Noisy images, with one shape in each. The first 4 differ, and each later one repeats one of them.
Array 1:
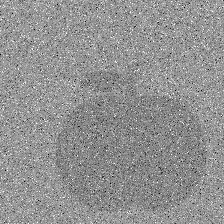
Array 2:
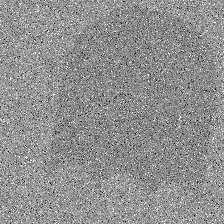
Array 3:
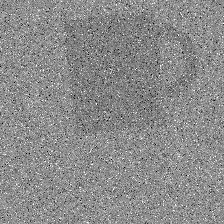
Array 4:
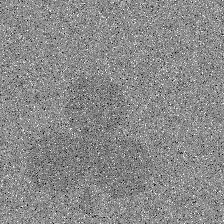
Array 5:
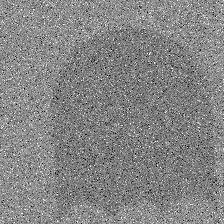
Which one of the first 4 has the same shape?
2
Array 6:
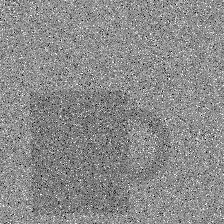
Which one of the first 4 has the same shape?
3
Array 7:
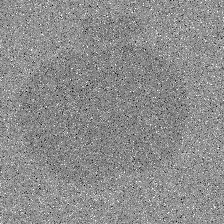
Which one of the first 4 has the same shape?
1
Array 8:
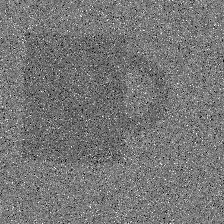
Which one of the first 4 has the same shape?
3
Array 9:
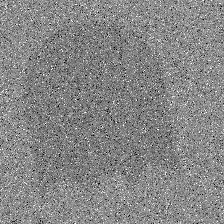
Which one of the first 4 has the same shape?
2
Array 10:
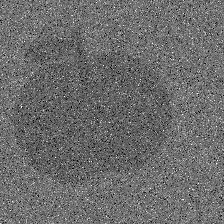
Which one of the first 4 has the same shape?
1
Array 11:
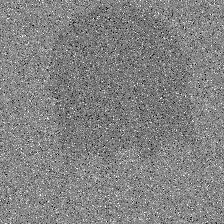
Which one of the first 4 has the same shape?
2
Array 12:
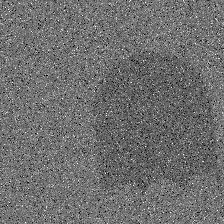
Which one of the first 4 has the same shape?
2
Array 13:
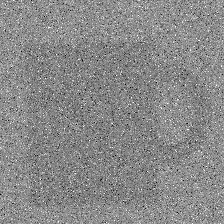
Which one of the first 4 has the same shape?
3
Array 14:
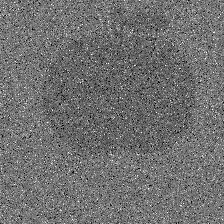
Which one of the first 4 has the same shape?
1
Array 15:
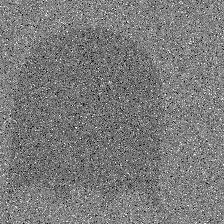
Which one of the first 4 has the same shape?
2
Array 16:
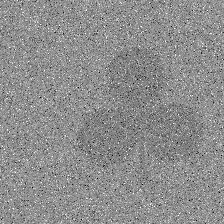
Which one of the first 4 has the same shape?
4
